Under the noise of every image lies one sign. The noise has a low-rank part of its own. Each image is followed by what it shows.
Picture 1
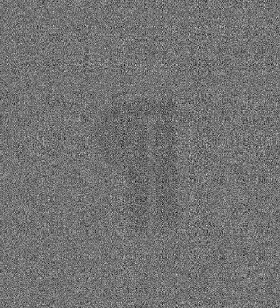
dark pilcrow, centre
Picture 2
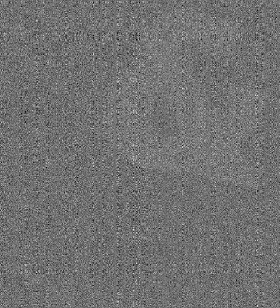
light ampersand
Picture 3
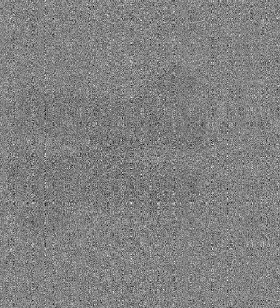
dark not-equal sign
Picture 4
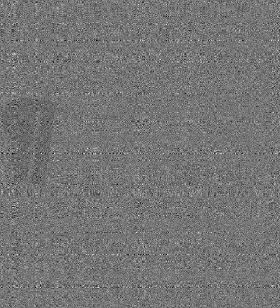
dark pilcrow, middle left
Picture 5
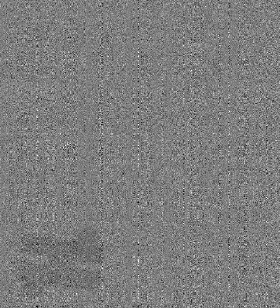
dark not-equal sign, bottom left
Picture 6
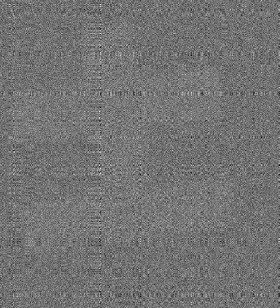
light plus-minus sign
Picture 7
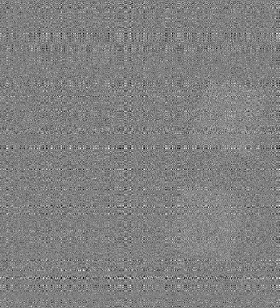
light colon
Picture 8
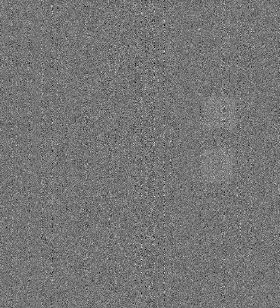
light colon, middle right
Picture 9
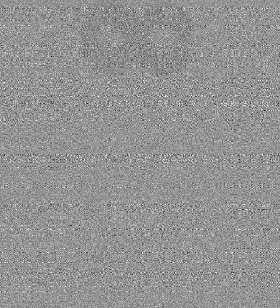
dark infinity sign, top middle
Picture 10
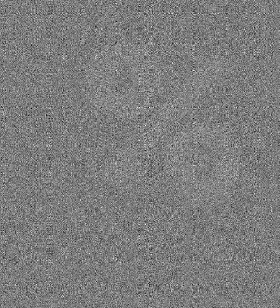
light percent sign
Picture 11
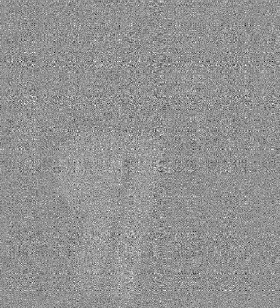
light pilcrow
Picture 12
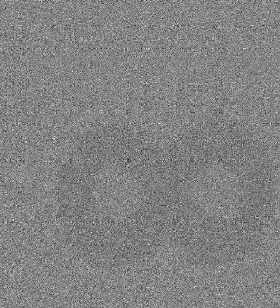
dark infinity sign
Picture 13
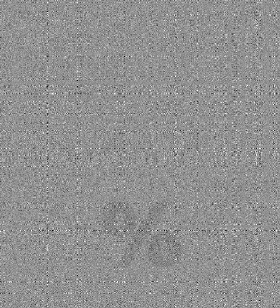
dark percent sign, bottom middle
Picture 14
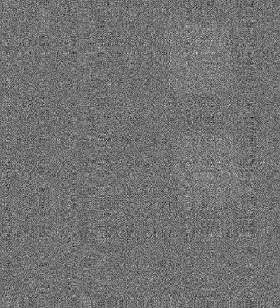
light colon
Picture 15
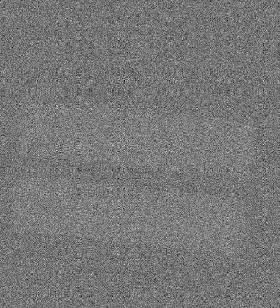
light equals sign
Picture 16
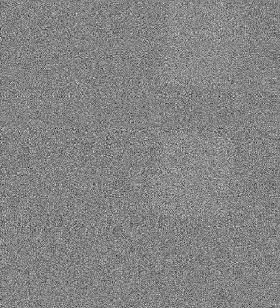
light colon
